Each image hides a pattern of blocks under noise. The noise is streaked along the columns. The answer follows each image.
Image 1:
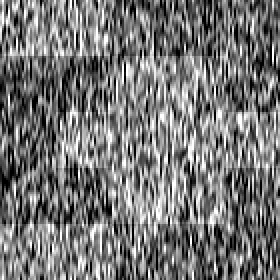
top and bottom mirror each other
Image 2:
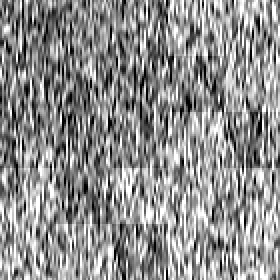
mirrored about the diagonal from the top left
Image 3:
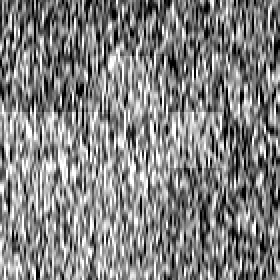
mirrored about the diagonal from the bottom left
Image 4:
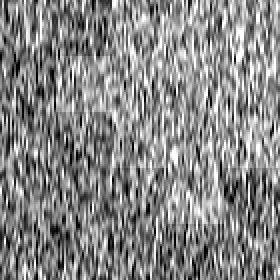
mirrored about the diagonal from the bottom left
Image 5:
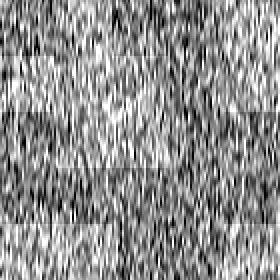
mirrored about the diagonal from the top left
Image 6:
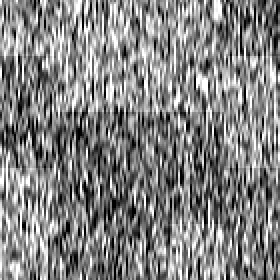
no symmetry
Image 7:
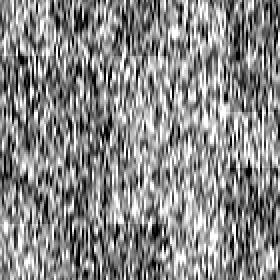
top and bottom mirror each other
